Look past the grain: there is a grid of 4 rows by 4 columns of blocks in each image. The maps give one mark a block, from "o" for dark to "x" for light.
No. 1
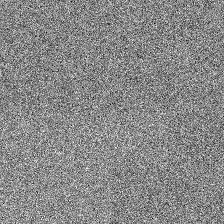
oooo
oooo
xxxo
xxoo
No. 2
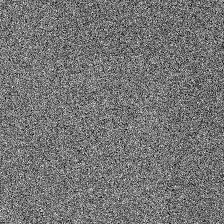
xooo
xxxo
xxxo
xxxo
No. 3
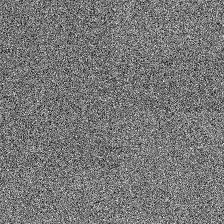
ooxx
oooo
ooxx
xxxx
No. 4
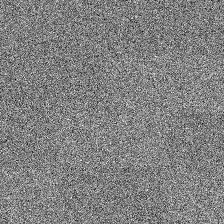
oooo
ooxx
oxxo
xoox
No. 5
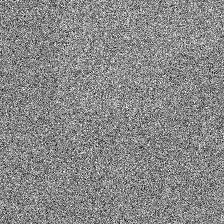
oxxx
oxxo
oooo
oooo
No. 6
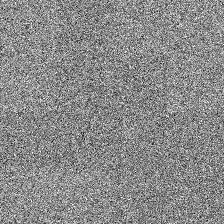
xoxx
xoox
oooo
xxoo
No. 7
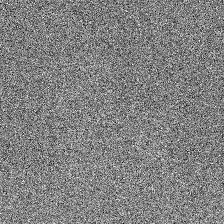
oooo
oxoo
oxxo
xxxx
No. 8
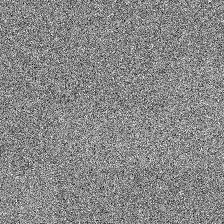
oooo
ooox
oxxx
xooo
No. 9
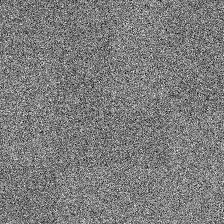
ooxo
xoxo
xoox
oxxx
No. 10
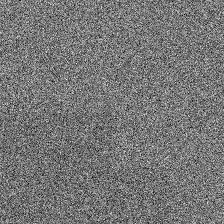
xxxx
xxxx
ooxx
ooox
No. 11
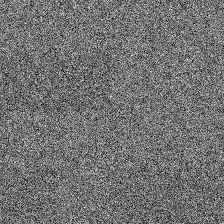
xxxx
ooxx
xxxx
oxoo
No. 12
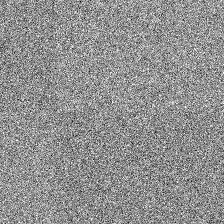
oxxx
oxxx
xooo
xooo
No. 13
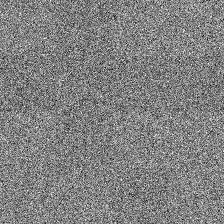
xoxx
oooo
xoxx
xxox
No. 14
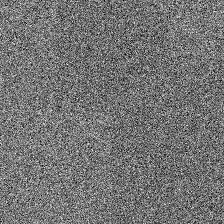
xoox
xooo
xxoo
xxoo
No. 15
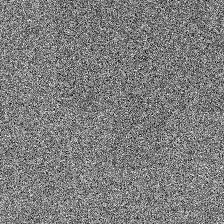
xooo
xooo
xxox
xxxx
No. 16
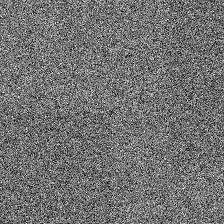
xxxo
xxxo
ooxo
ooxx
